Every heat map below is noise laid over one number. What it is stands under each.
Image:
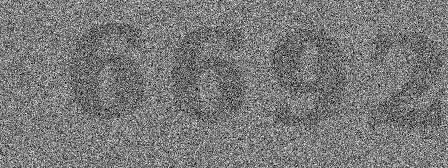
6692
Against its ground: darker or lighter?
darker
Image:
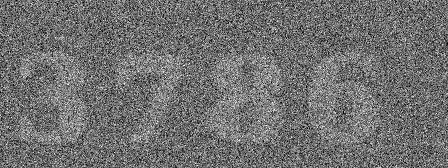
3786
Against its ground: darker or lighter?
lighter
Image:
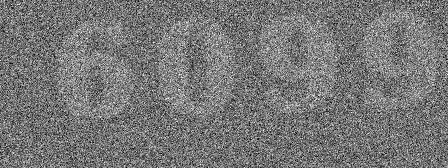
6099
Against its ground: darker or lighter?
lighter
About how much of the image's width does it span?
nearly all
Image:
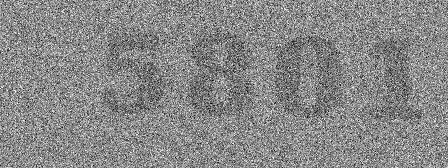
5801
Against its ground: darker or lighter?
darker
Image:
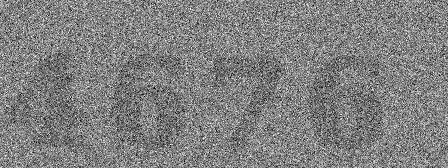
4676
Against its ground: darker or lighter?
darker
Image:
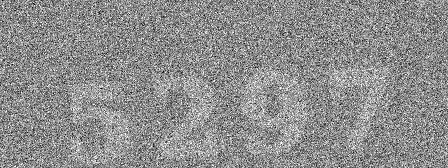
5297
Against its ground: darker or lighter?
lighter
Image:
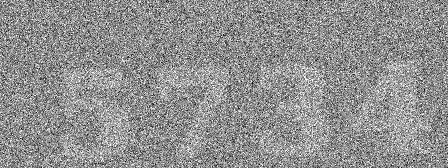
5734
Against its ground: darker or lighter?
lighter
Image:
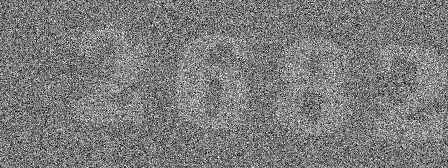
2682
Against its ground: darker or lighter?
lighter
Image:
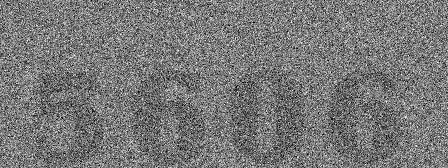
5606
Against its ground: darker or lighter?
darker
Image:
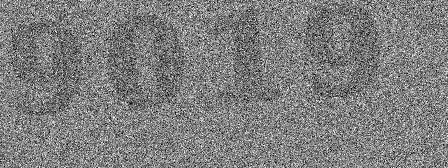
9019
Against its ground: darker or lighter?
darker
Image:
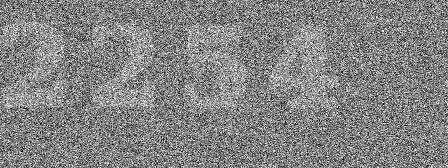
2254
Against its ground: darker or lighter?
lighter
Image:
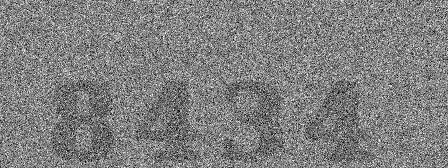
8434
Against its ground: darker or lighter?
darker
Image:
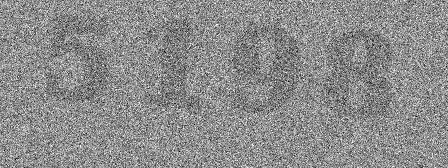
5198
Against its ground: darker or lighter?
darker
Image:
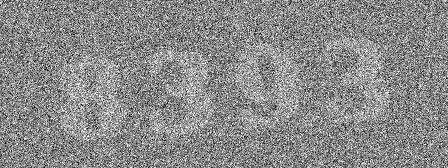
8393
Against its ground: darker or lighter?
lighter
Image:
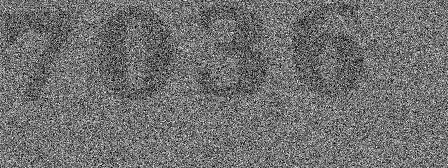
7036
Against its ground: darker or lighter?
darker
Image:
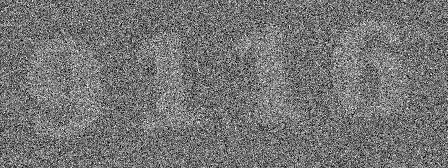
9116
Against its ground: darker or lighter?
lighter
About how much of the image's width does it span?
nearly all
